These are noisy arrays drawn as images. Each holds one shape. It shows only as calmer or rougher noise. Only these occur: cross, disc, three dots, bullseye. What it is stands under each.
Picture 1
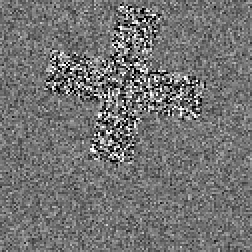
rough cross
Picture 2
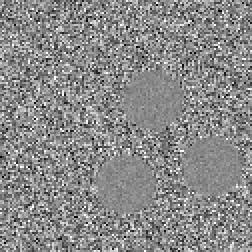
calm three dots
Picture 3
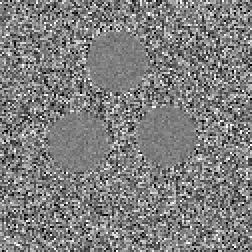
calm three dots
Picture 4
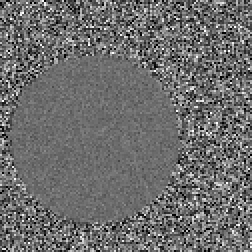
calm disc
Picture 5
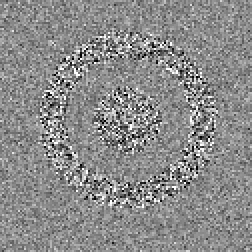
rough bullseye
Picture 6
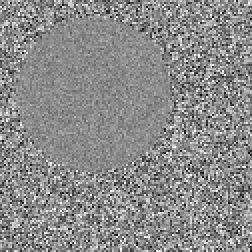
calm disc
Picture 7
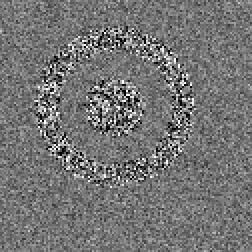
rough bullseye
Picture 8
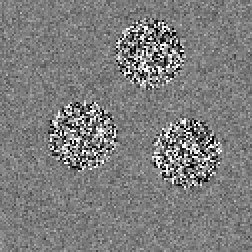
rough three dots
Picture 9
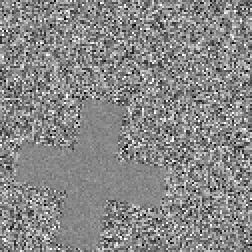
calm cross
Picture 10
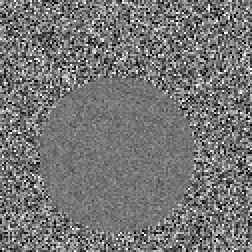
calm disc
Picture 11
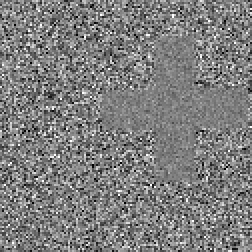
calm cross
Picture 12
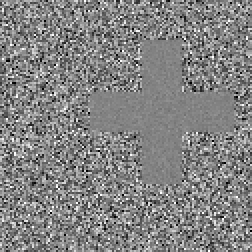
calm cross
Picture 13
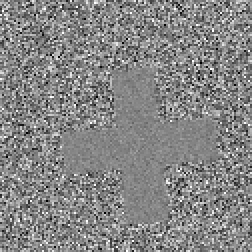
calm cross
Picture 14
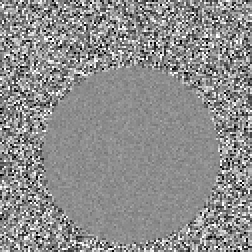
calm disc
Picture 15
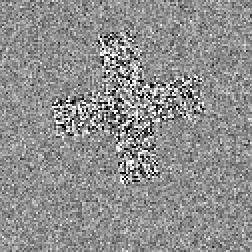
rough cross
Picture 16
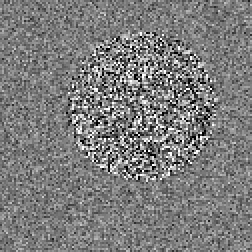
rough disc
